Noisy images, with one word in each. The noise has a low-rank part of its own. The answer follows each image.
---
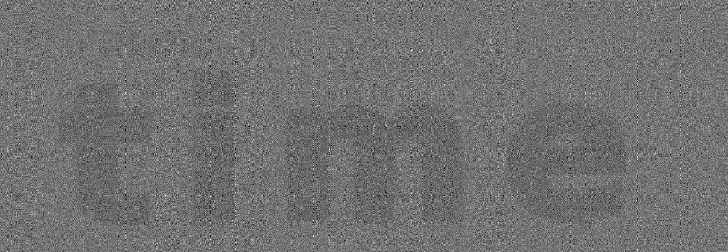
time
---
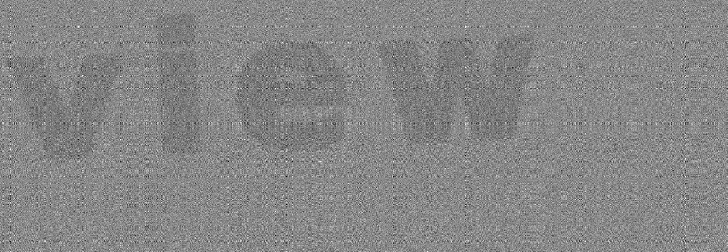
view
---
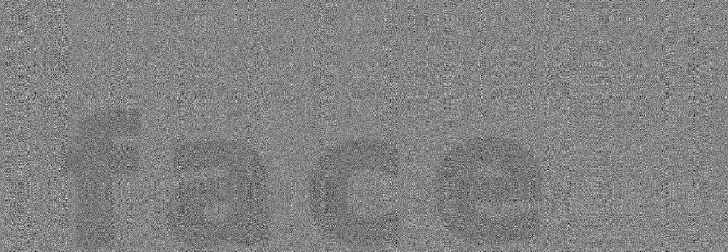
face
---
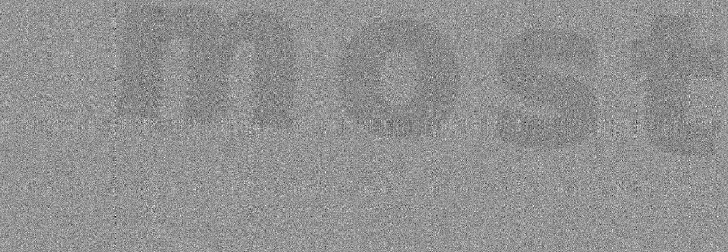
most
